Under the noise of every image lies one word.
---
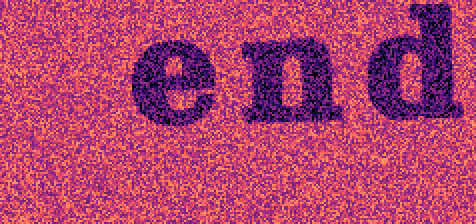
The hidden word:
end
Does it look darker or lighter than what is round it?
darker
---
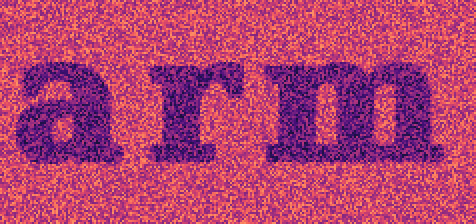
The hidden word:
arm
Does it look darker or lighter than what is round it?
darker
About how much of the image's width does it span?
nearly all
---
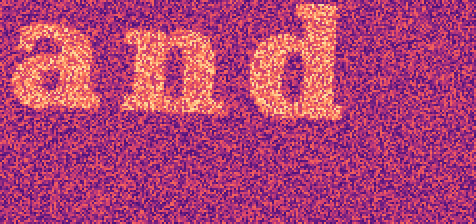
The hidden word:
and
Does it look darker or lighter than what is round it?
lighter
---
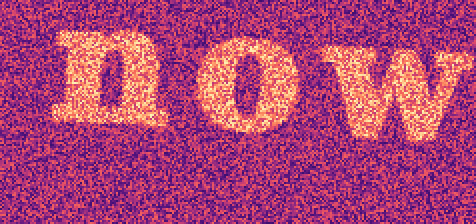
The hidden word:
now
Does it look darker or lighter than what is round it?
lighter
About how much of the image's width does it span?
nearly all
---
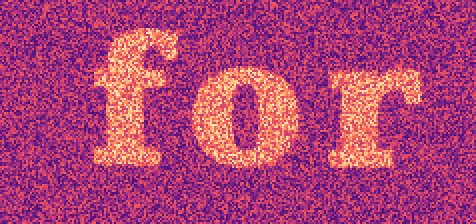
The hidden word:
for
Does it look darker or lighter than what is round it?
lighter
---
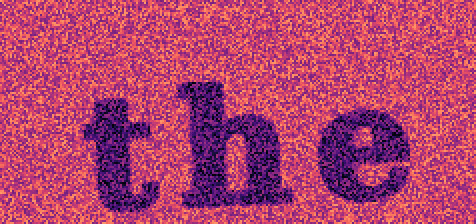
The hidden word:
the
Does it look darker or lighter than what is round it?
darker
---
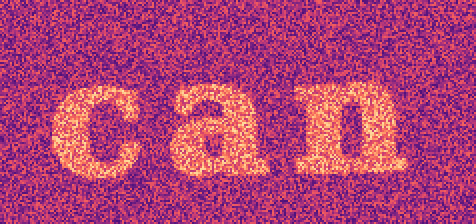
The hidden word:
can
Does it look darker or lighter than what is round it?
lighter
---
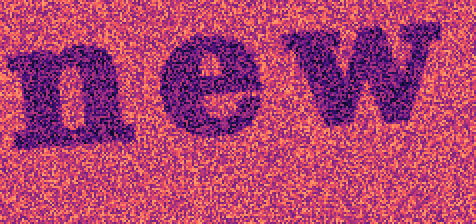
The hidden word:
new
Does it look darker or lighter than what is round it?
darker
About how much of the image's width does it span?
nearly all
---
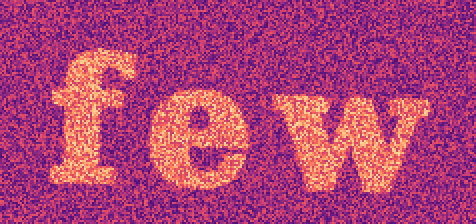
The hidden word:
few
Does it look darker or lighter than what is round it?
lighter
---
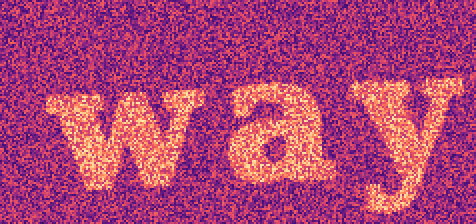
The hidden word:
way
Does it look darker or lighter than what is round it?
lighter
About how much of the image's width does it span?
nearly all
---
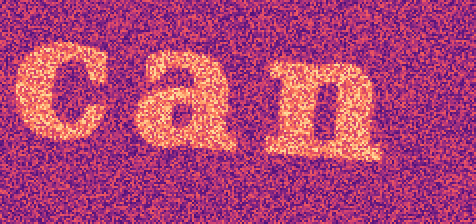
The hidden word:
can
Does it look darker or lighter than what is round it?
lighter
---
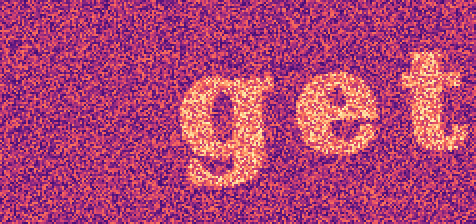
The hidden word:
get
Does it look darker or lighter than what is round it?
lighter
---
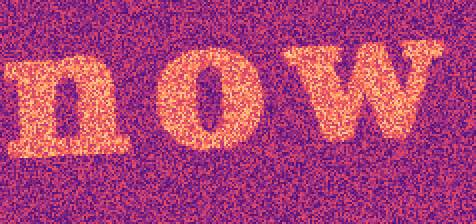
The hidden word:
now
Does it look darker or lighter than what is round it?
lighter
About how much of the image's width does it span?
nearly all
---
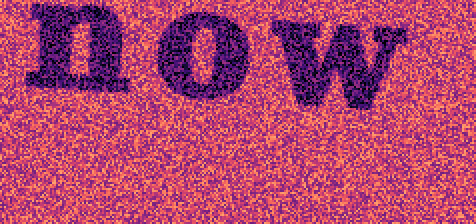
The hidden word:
now
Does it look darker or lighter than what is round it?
darker
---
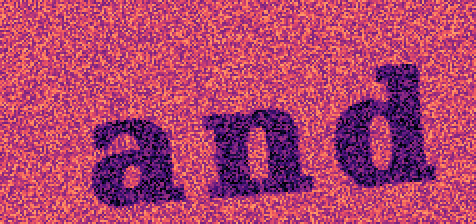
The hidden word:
and
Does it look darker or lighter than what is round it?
darker
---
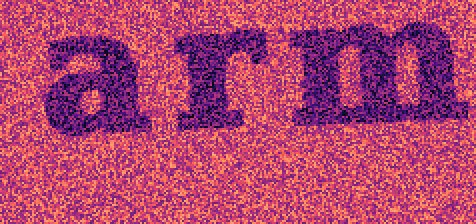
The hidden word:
arm
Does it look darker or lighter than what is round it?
darker
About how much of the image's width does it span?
nearly all
